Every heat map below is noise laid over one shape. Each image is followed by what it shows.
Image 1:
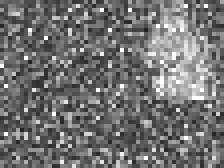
chess knight
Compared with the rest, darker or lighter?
lighter
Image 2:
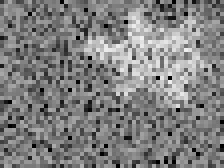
turtle
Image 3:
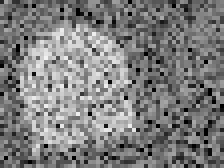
ghost
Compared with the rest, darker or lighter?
lighter
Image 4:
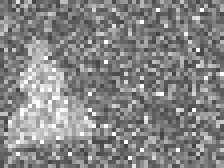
chess pawn
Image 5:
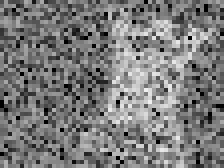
chess rook
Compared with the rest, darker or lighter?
lighter
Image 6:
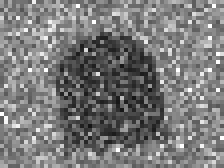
ghost
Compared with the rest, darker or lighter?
darker
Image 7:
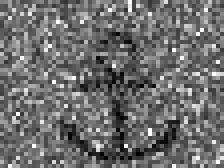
anchor
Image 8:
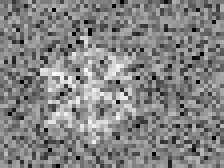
snowflake
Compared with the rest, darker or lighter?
lighter
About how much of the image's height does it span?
two thirds
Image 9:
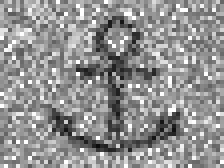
anchor
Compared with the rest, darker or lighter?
darker
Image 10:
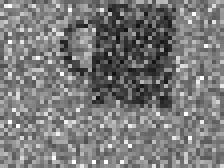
cup
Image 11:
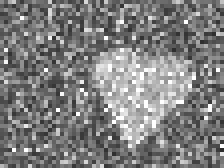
heart
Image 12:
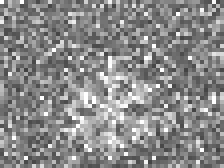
snowflake
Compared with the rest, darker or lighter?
lighter
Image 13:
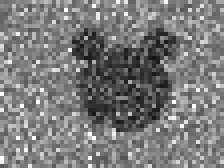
bear's head
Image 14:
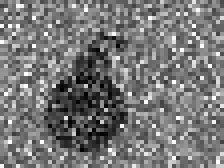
pear
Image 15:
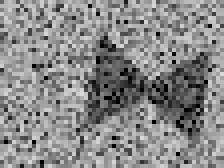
bow tie
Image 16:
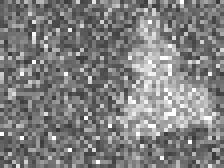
chess pawn
